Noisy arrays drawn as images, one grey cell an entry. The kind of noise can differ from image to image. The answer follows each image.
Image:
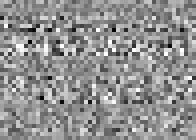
rows of uneven size
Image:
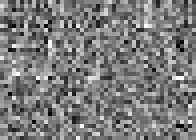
low rank plus noise
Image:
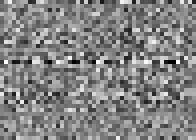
rows of uneven size
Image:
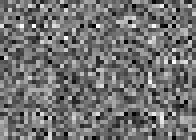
low rank plus noise
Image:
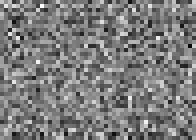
low rank plus noise
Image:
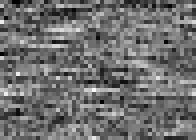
streaked along the rows
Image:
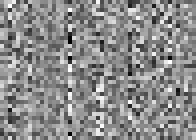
columns of uneven size
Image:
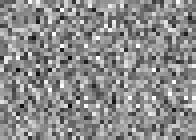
low rank plus noise
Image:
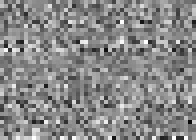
rows of uneven size
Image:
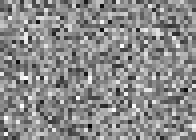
independent entries
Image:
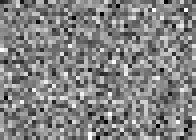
independent entries
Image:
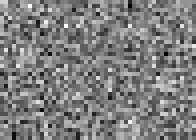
low rank plus noise
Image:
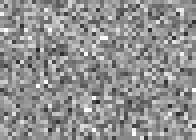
independent entries
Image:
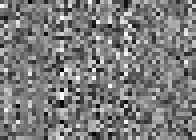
columns of uneven size
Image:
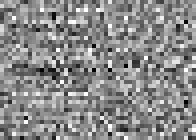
low rank plus noise
